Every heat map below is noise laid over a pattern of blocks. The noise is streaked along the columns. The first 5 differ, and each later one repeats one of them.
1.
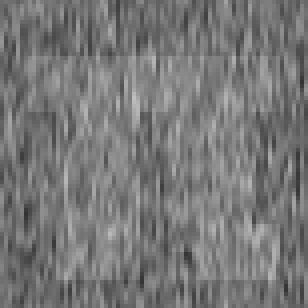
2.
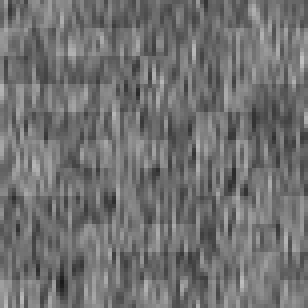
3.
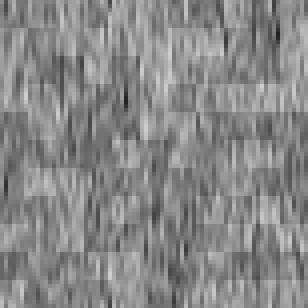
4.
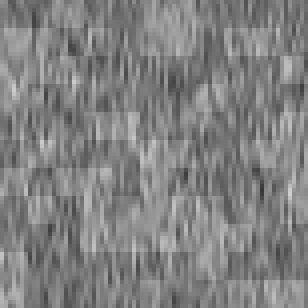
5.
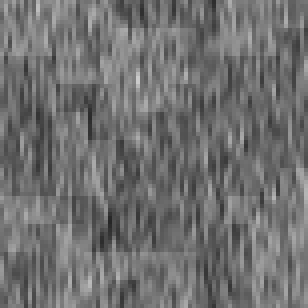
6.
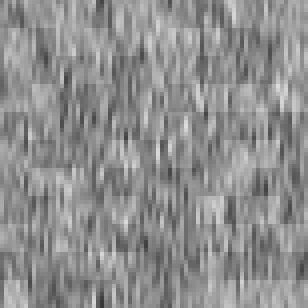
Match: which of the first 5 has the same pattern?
3
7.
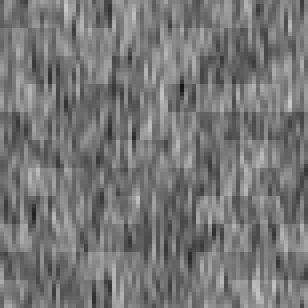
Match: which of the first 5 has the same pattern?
3
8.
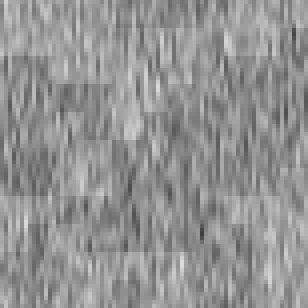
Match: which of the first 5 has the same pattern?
5
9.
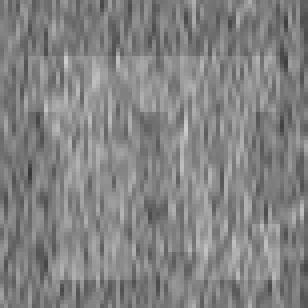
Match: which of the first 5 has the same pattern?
1
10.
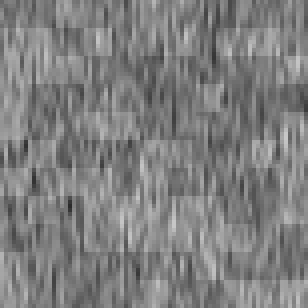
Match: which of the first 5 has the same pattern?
4
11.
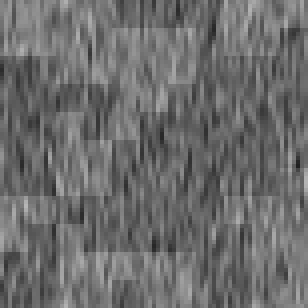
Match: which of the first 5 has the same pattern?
5
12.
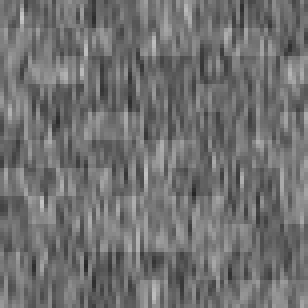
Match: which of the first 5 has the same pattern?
4
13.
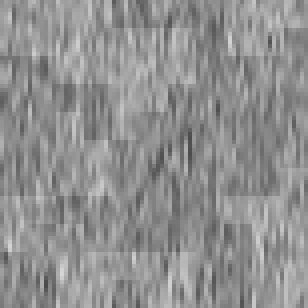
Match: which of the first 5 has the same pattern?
5
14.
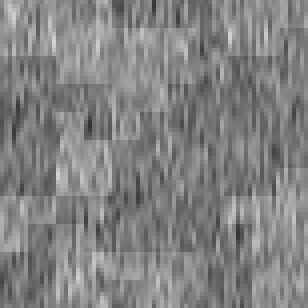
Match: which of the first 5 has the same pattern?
5
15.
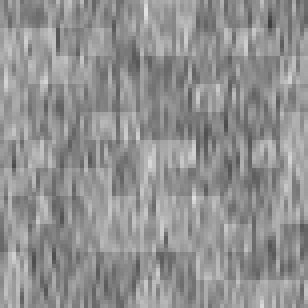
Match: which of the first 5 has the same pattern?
4
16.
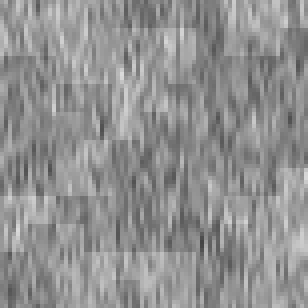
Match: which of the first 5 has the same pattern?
5
